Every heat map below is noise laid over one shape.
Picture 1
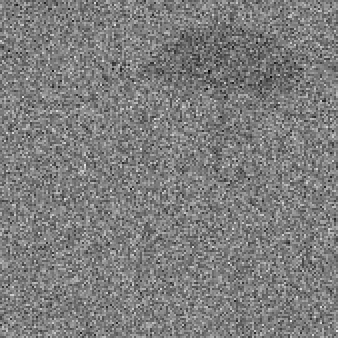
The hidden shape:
umbrella
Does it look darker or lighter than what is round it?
darker
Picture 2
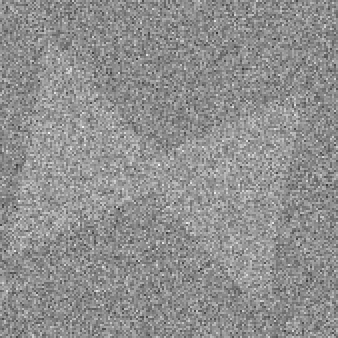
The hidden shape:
bow tie
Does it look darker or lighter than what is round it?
lighter
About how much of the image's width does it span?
nearly all
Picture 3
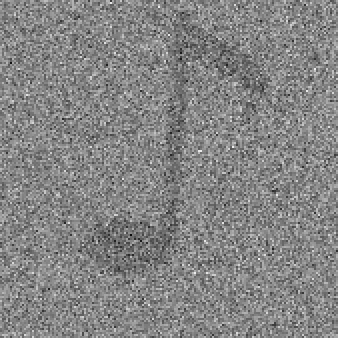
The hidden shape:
musical note
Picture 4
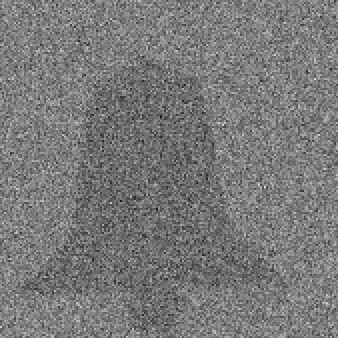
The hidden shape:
bell
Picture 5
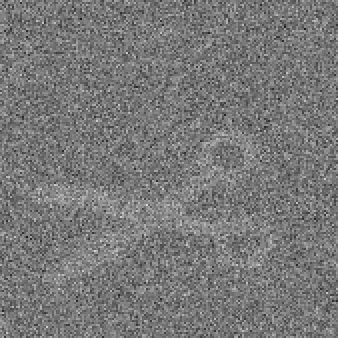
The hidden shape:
pair of scissors
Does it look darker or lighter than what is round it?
lighter
